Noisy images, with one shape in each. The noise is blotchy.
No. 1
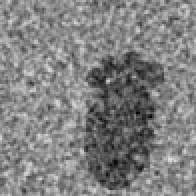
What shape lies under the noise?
footprint
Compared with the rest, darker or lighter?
darker
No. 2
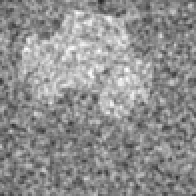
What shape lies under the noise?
car
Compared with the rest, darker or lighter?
lighter
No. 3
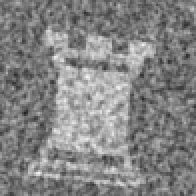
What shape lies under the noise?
chess rook
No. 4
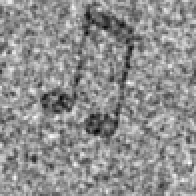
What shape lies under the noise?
pair of musical notes
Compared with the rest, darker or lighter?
darker
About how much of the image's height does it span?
two thirds
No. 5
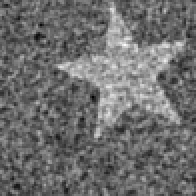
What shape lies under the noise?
star
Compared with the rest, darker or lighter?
lighter
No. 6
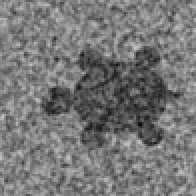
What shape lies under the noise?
turtle
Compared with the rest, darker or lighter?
darker
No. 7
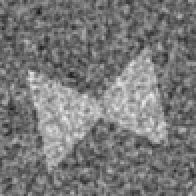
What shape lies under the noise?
bow tie
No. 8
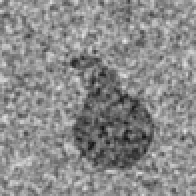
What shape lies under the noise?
pear
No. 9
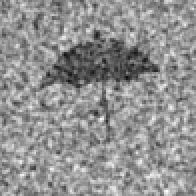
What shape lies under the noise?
umbrella
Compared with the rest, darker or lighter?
darker
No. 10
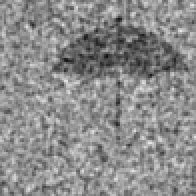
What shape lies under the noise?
umbrella
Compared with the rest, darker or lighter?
darker
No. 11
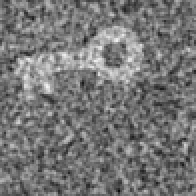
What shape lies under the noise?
key
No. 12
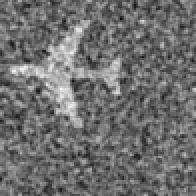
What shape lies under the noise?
airplane
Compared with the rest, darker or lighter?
lighter
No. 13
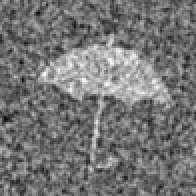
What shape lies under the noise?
umbrella
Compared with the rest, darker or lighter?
lighter
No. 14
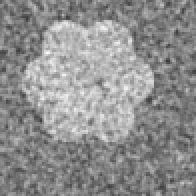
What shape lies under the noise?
flower
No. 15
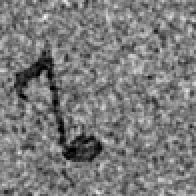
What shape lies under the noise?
musical note
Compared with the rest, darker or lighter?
darker
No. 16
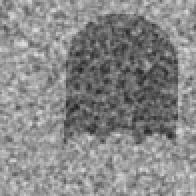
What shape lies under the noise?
ghost
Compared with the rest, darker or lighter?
darker
